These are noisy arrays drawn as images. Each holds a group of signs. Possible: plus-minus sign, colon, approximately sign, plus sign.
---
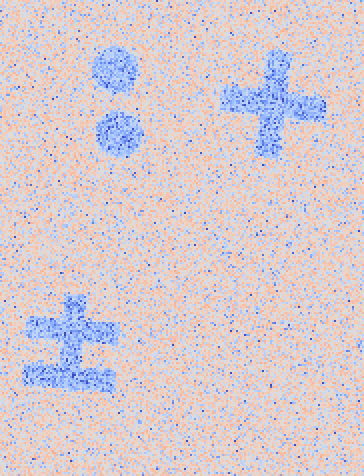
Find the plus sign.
top right
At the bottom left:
plus-minus sign
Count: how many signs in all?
3
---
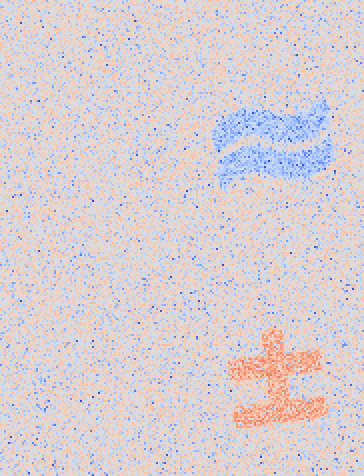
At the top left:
nothing
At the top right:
approximately sign
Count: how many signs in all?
2
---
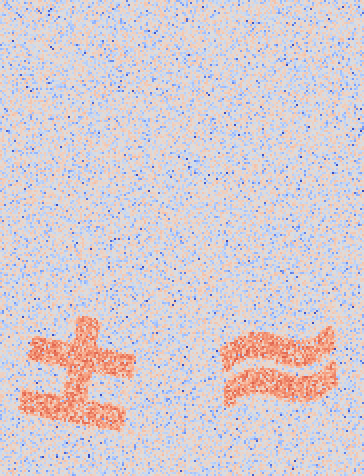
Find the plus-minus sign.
bottom left
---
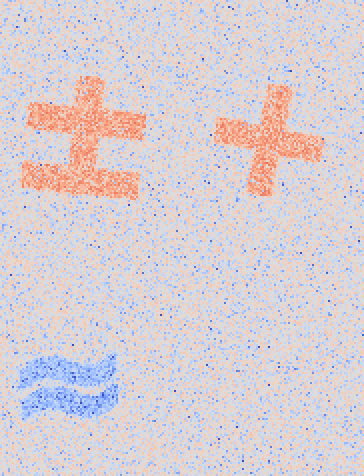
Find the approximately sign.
bottom left
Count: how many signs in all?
3
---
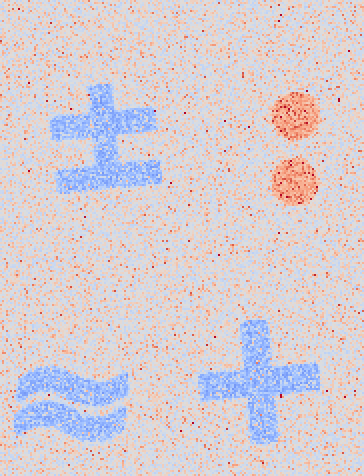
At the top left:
plus-minus sign
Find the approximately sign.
bottom left
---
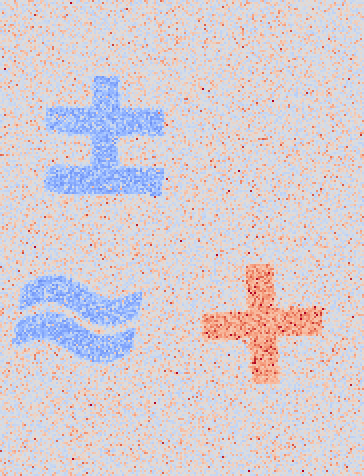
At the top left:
plus-minus sign
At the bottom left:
approximately sign
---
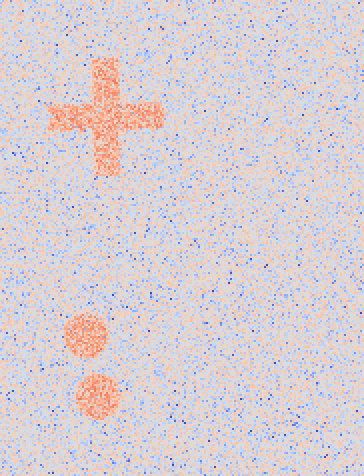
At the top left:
plus sign
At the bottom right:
nothing
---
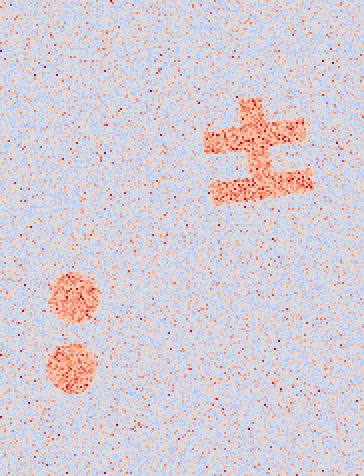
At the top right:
plus-minus sign
